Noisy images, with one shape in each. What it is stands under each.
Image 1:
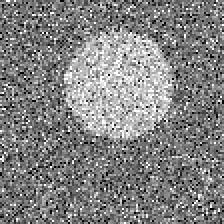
disc
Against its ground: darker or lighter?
lighter
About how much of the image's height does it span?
half
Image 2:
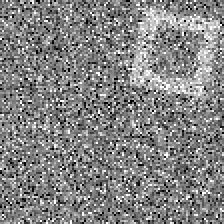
square frame
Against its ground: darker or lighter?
lighter
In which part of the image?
top right
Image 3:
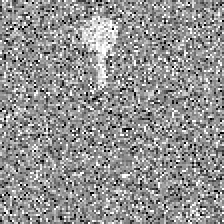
lollipop
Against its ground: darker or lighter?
lighter
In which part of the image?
top middle
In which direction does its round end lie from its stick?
up
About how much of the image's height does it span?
a third
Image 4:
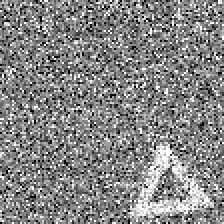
triangle frame
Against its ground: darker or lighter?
lighter
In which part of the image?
bottom right
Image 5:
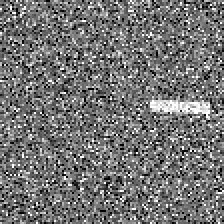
bar
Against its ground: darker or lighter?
lighter
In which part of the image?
middle right
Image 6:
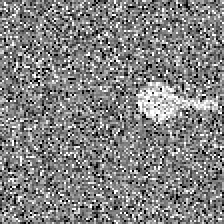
lollipop
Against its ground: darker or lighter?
lighter
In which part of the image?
middle right
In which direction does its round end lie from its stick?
left
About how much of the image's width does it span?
a third
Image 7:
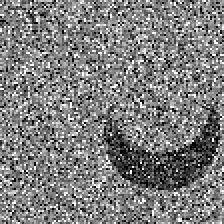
crescent
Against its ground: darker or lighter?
darker
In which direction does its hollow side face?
up
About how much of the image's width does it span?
half
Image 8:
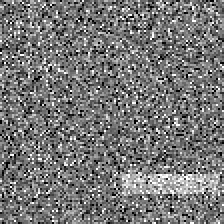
bar
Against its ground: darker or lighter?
lighter
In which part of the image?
bottom right
